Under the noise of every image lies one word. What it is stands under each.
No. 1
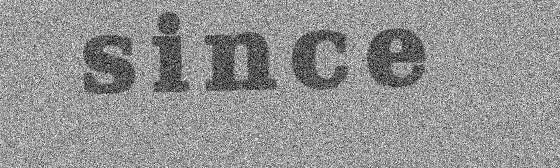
since
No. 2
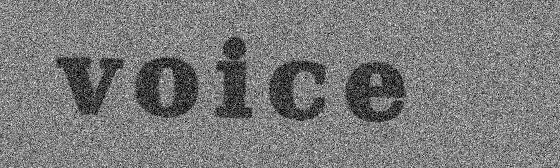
voice
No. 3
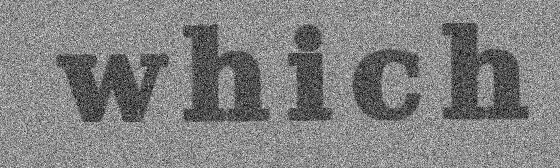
which
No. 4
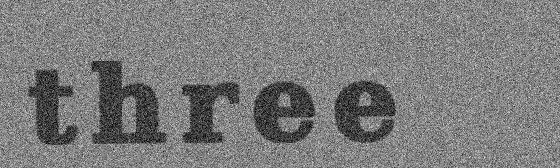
three
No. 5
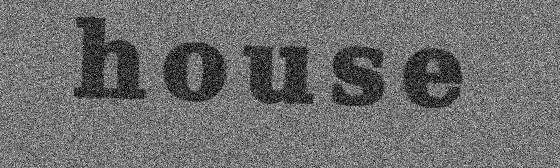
house
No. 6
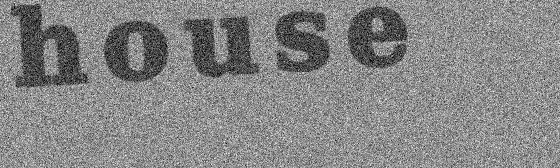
house
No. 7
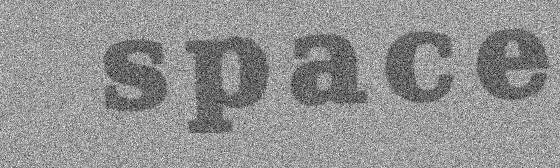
space
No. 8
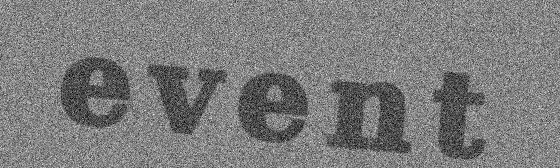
event
